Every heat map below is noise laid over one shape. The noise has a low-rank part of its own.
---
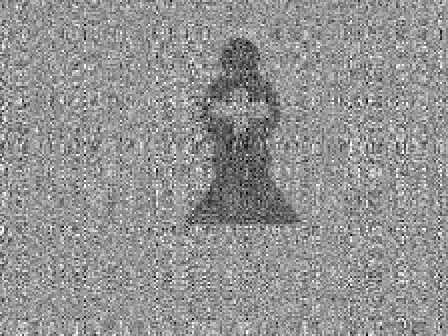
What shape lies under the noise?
chess bishop
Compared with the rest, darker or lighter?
darker
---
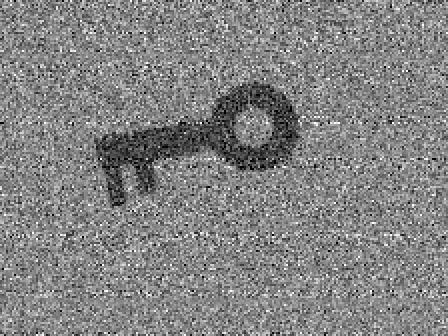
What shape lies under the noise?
key
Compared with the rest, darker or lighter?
darker
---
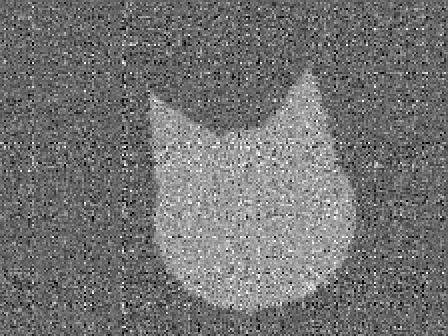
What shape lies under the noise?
cat's head
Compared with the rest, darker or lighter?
lighter
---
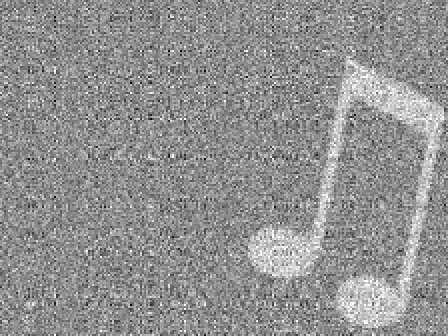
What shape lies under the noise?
pair of musical notes
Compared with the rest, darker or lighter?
lighter
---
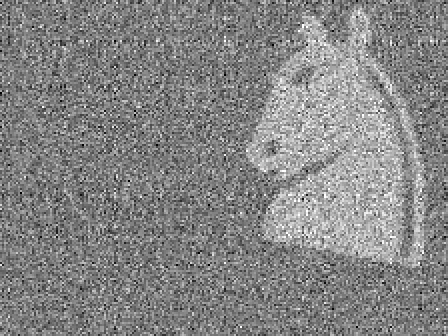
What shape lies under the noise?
chess knight
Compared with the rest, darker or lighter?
lighter
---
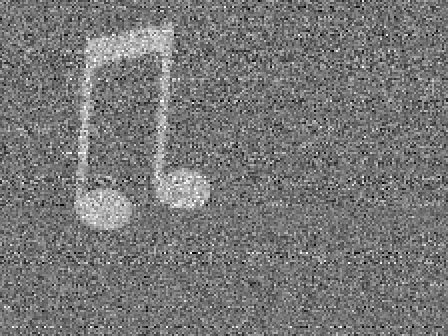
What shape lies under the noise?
pair of musical notes
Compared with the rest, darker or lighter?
lighter
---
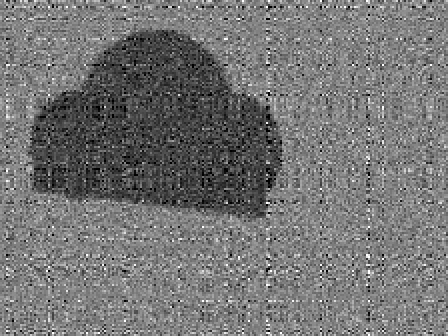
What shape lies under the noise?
cloud
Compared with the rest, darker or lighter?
darker
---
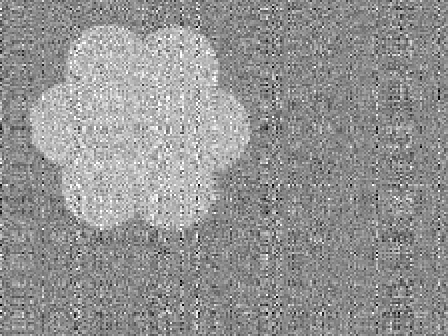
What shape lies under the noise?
flower
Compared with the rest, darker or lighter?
lighter
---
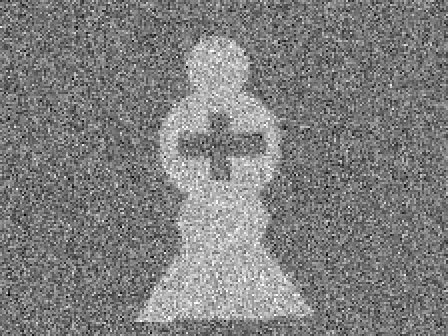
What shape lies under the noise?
chess bishop
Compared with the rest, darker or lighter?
lighter
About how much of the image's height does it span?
nearly all
